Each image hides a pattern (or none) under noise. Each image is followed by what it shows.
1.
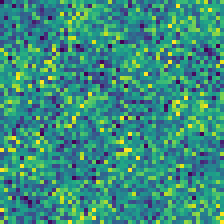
a checkerboard
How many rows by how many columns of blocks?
5 by 4
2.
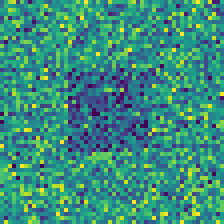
one block
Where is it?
centre
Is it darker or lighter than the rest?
darker
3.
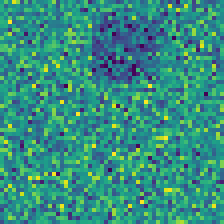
one block
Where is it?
top middle
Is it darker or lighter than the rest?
darker
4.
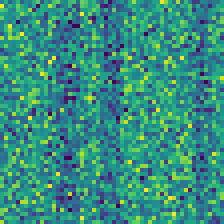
bands of columns
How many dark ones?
3
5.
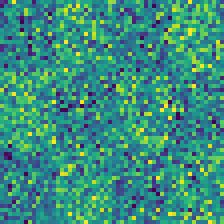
a checkerboard
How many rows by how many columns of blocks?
3 by 4
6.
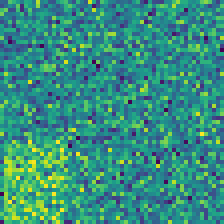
one block
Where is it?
bottom left
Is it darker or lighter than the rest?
lighter
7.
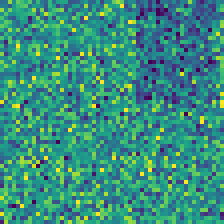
one block
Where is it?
top right
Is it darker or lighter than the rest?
darker
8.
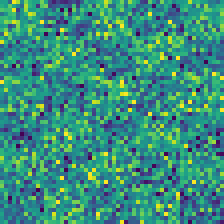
a checkerboard
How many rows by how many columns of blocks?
6 by 5
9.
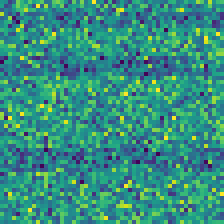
bands of rows
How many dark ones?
3
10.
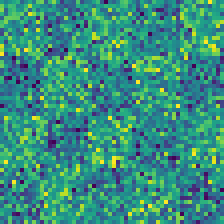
a checkerboard
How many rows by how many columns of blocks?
4 by 5
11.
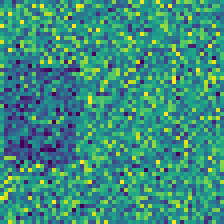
one block
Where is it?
middle left
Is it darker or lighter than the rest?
darker
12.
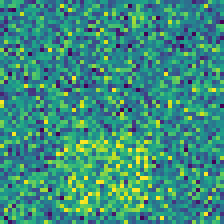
one block
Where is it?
bottom middle
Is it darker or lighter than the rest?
lighter
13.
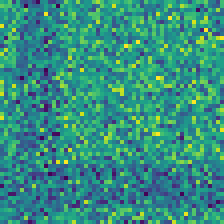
bands of rows crossing bands of columns
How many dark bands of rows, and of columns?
1 and 1
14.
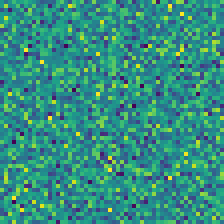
only noise
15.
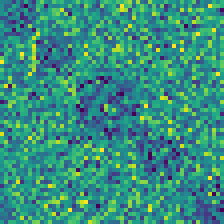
blocks along the diagonal
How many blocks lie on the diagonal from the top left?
5
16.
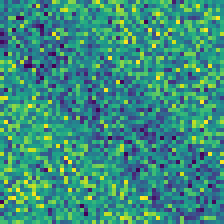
a diagonal band
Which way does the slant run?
top left to bottom right
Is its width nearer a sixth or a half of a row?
a half
